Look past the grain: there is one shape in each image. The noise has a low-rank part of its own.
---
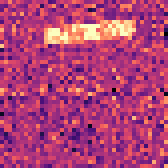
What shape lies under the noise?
bar
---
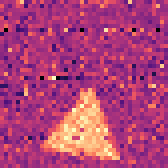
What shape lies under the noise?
triangle
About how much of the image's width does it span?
half
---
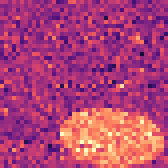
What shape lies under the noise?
ellipse
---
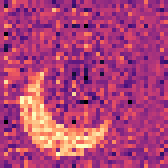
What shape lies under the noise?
crescent
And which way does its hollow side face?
up and right
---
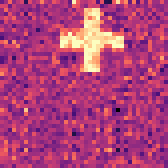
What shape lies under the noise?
cross
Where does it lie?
top middle
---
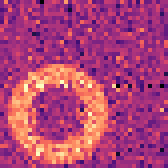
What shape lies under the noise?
ring
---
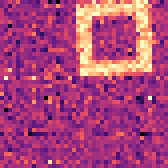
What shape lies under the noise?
square frame
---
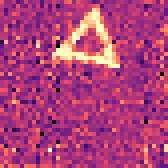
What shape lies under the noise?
triangle frame
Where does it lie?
top middle
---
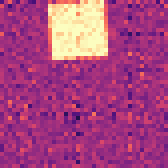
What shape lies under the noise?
square
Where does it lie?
top middle
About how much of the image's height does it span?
a third
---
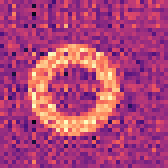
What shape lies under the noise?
ring
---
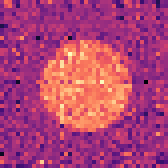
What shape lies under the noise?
disc
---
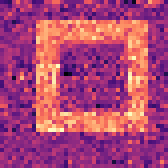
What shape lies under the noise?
square frame
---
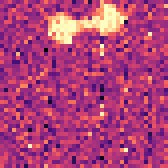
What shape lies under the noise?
dumbbell
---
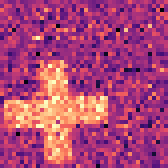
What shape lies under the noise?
cross
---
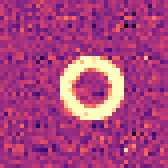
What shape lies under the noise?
ring
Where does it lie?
centre
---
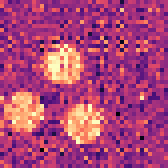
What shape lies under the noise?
three dots
